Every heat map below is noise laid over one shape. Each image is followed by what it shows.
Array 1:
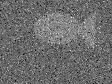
light fish
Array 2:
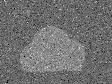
light cloud
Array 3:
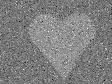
light heart
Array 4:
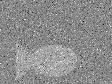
light fish
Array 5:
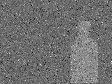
light bottle
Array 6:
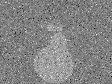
light pear
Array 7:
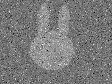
light rabbit's head
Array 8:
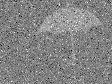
light umbrella
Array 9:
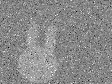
light rabbit's head
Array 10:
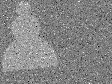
light chess pawn
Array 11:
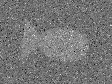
light fish
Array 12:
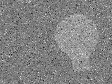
light light bulb
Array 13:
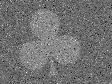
light club
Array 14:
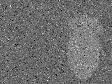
light footprint
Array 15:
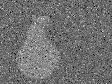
light pear
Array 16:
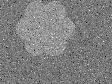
light flower
